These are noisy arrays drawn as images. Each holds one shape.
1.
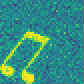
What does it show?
light pair of musical notes
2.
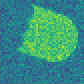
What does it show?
light ghost
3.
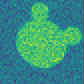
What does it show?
light bear's head
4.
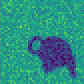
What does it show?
dark teapot
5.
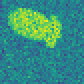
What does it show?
light footprint
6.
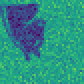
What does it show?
dark chess knight
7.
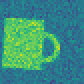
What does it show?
light cup
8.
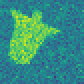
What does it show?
light bell
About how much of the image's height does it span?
two thirds
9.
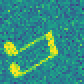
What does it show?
light pair of musical notes
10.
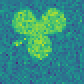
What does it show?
light club
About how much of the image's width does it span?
two thirds
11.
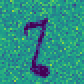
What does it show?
dark musical note
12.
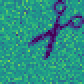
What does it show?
dark pair of scissors
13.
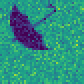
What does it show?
dark umbrella
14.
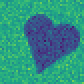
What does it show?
dark heart
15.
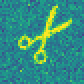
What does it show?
light pair of scissors
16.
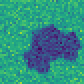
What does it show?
dark car
